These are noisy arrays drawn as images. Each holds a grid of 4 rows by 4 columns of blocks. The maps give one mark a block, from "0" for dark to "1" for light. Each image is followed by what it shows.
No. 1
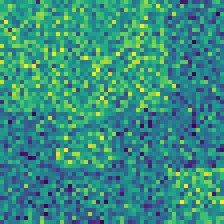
1110
1110
0100
0001
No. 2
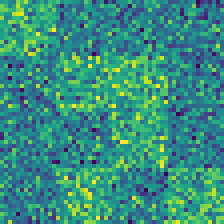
1000
0110
0010
0101
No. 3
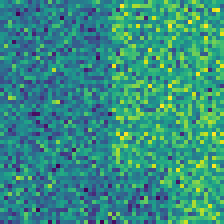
0011
0011
0011
0001
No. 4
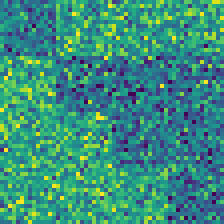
0111
1000
1100
1110
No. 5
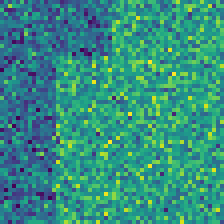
0011
0111
0111
0111
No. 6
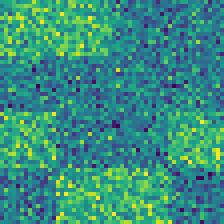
1100
0000
1001
0110
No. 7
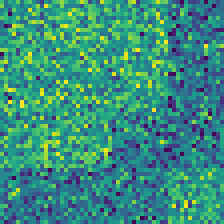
1110
1110
1100
0001
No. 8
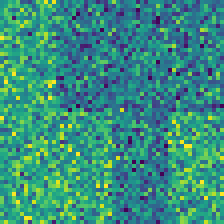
1000
1000
1101
1101
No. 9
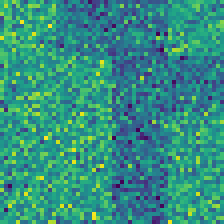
1001
1100
1101
1101
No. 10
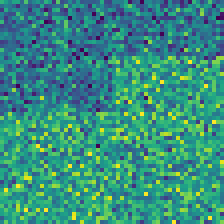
0000
0011
1111
1111
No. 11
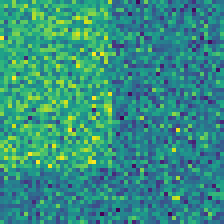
1100
1100
1100
0000
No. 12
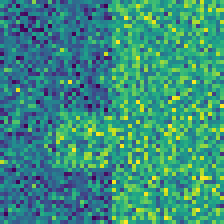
0011
0011
0111
0011
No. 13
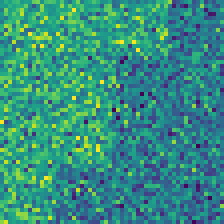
1110
1100
1100
1000
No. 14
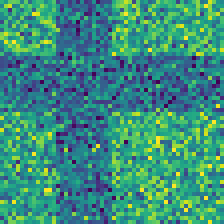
1011
0000
1011
1011
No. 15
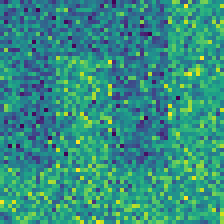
0001
0101
0101
1111
